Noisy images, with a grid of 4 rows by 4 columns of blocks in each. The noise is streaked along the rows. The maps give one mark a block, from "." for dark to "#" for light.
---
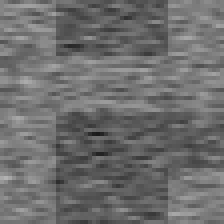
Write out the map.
# . . #
# # # #
# . . .
# . . #
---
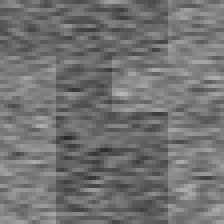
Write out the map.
. . . #
# . # #
# . . #
# . . #
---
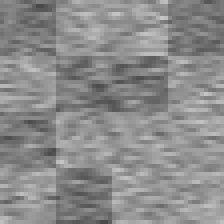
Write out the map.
. # # .
# . . #
. # # #
# . # #
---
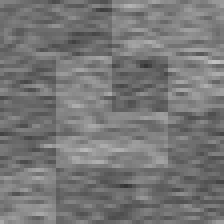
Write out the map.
. . # #
. # . #
. # # .
# . . .
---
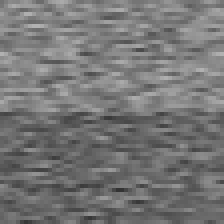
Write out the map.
# # # #
# # # #
. . . .
. . . .
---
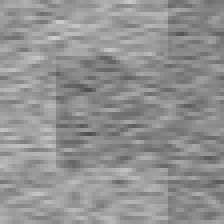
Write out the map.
# # # .
# . . .
# . . .
# # # .
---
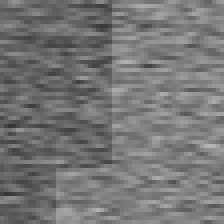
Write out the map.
. . # #
. . # #
. . # #
. # # #
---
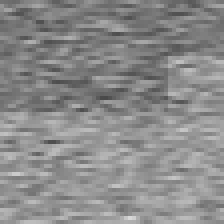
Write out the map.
. . . .
. . . #
# # # #
# # # #
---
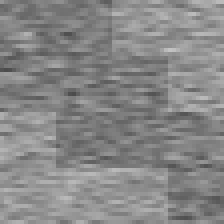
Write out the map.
. . # #
. . . #
# . . .
# # # .
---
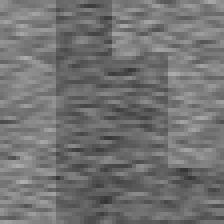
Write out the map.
# . # #
# . . #
# . . #
# . . .
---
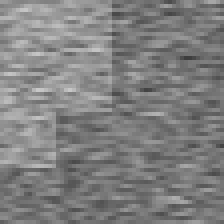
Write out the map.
# # . .
# # . .
# . . .
. . . .
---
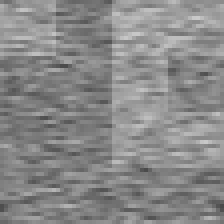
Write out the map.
# . # #
. . # .
. . # #
. . . .
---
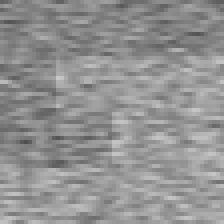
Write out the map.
. . . .
. # # #
. . # #
# # # #
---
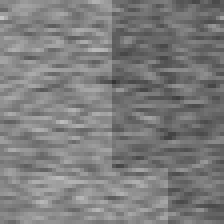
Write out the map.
# # . .
# # . .
# # . .
# # # .
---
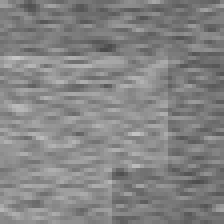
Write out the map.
. . . .
# # # .
# # # .
# # . .
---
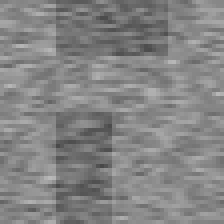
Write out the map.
# . . #
# # # #
# . # #
# . # #
